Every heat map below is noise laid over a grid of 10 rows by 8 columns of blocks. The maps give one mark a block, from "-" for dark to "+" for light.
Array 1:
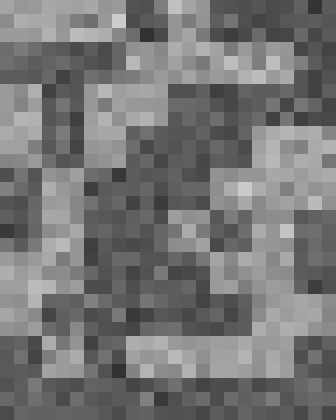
+++-+---
---++++-
+-++----
+-+---++
-+---+++
-+--+-+-
++---++-
+-----++
-+-++++-
--------
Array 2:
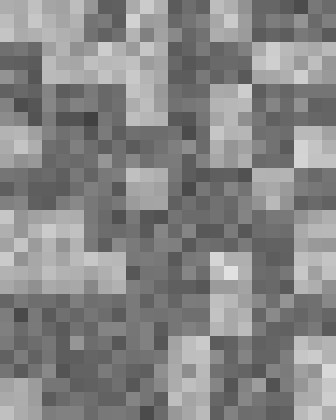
++-+-+--
-+++--++
---+-+--
+----+-+
---+--+-
++-----+
+++--+-+
-----+--
----+--+
+---+--+
